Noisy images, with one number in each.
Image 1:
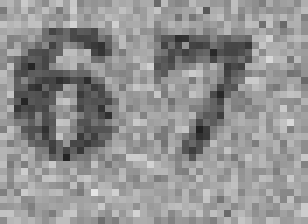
67
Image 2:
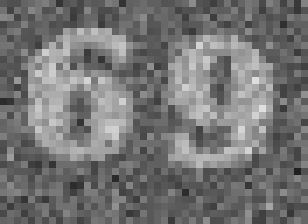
69
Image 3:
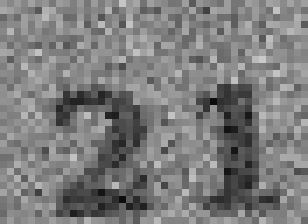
21
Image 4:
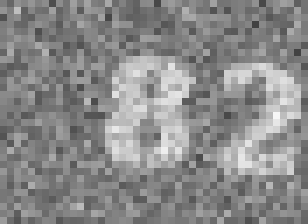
82
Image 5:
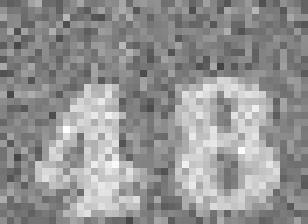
48
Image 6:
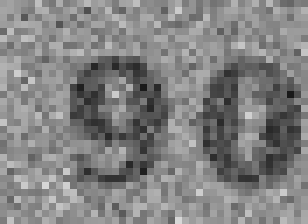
90
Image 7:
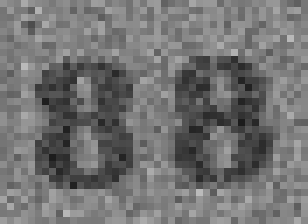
88
